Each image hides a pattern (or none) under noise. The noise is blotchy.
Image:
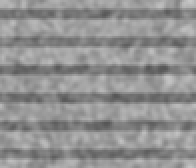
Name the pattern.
horizontal stripes
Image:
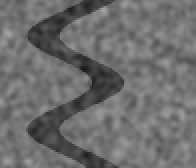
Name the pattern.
a wavy band
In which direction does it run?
top to bottom
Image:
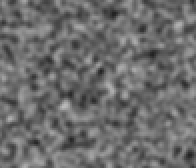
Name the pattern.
only noise
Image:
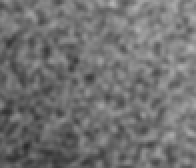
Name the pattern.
a smooth slope
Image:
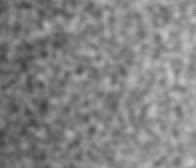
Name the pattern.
a smooth slope
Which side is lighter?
right
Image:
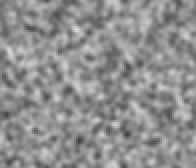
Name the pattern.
only noise
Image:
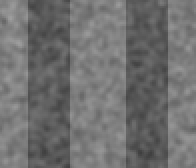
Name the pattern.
vertical stripes
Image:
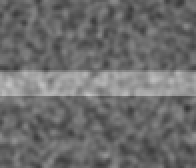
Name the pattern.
one horizontal stripe
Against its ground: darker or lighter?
lighter
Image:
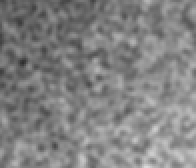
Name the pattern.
a smooth slope
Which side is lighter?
bottom right
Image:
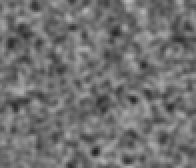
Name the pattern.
only noise
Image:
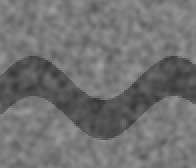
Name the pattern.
a wavy band
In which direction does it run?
left to right
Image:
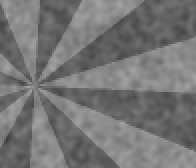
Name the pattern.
spokes from one point
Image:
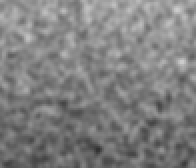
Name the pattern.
a smooth slope
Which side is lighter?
top
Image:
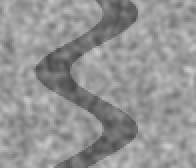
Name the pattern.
a wavy band
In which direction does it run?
top to bottom
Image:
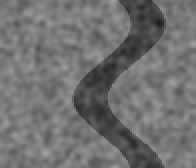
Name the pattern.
a wavy band
